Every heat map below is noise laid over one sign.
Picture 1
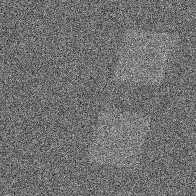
colon
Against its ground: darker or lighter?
lighter
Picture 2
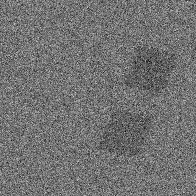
colon
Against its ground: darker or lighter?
darker
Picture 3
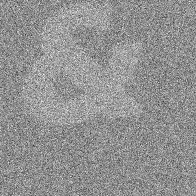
ampersand
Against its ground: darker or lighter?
lighter
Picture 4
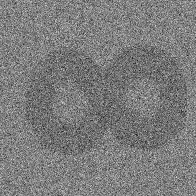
infinity sign
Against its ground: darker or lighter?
darker
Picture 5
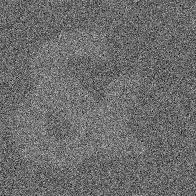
ampersand
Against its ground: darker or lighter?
lighter
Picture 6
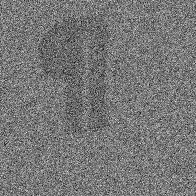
pilcrow
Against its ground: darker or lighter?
darker
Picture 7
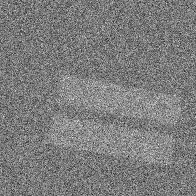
equals sign
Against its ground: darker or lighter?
lighter
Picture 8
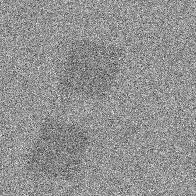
colon
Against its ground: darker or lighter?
darker
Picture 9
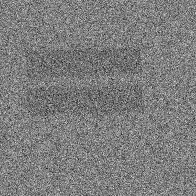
equals sign
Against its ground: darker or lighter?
darker
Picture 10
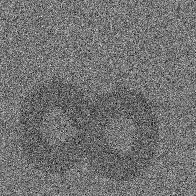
infinity sign
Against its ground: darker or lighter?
darker
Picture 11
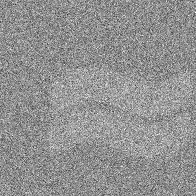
approximately sign
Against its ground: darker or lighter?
lighter
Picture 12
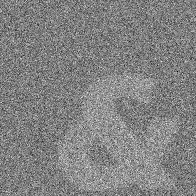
ampersand
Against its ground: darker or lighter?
lighter
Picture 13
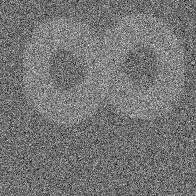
infinity sign
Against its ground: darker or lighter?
lighter
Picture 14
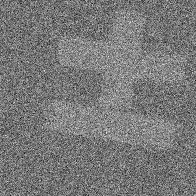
plus-minus sign
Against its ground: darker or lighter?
lighter
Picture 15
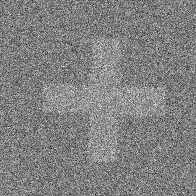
plus sign
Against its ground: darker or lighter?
lighter
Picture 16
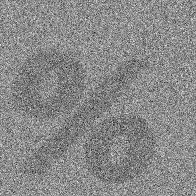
percent sign
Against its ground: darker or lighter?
darker
